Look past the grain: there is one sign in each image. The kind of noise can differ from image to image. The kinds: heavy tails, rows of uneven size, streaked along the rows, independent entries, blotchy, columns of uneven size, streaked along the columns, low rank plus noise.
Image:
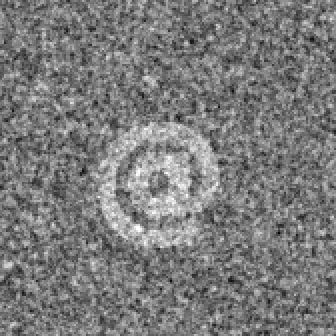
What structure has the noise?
blotchy
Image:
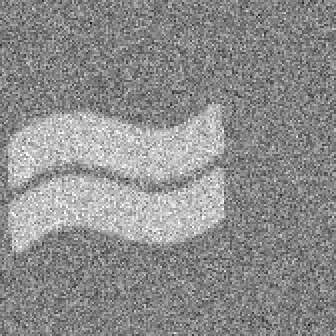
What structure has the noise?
independent entries
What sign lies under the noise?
approximately sign
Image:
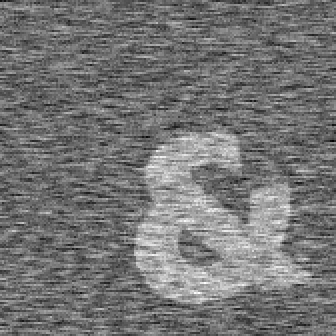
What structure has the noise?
streaked along the rows
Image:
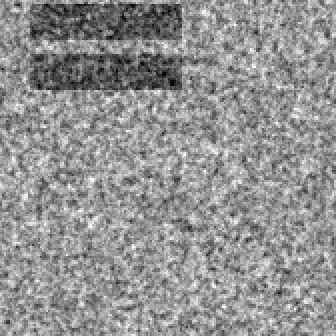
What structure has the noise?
blotchy
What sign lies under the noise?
equals sign
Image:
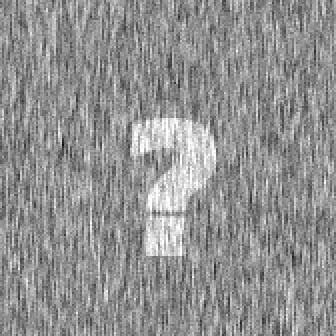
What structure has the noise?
streaked along the columns
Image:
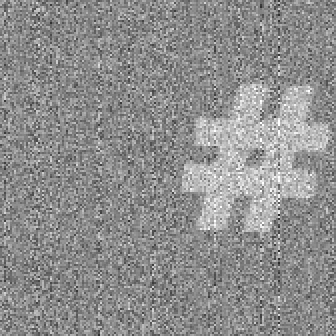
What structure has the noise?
columns of uneven size
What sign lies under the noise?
hash sign
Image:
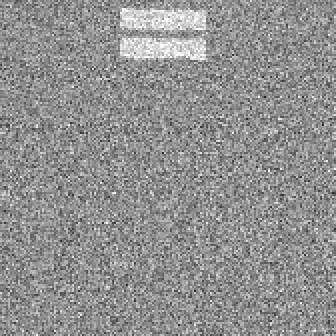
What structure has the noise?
low rank plus noise
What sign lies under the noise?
equals sign
